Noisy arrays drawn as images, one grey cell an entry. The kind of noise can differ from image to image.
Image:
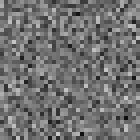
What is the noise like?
independent entries
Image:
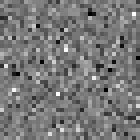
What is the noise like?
heavy tails
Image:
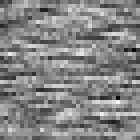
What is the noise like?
streaked along the rows
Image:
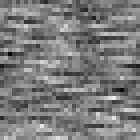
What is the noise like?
streaked along the rows
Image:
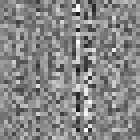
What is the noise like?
columns of uneven size
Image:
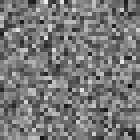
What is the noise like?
independent entries
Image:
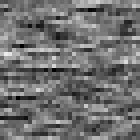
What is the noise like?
streaked along the rows
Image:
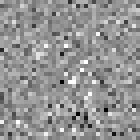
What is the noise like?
heavy tails
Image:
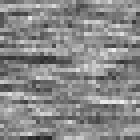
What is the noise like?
streaked along the rows
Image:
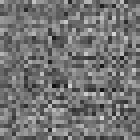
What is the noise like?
low rank plus noise
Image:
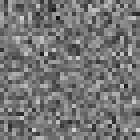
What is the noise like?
low rank plus noise
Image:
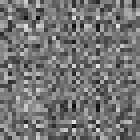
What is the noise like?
low rank plus noise
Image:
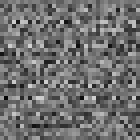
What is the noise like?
rows of uneven size
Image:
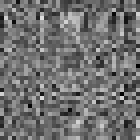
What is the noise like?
low rank plus noise
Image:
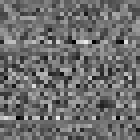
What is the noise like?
rows of uneven size
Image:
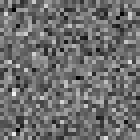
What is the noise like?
independent entries
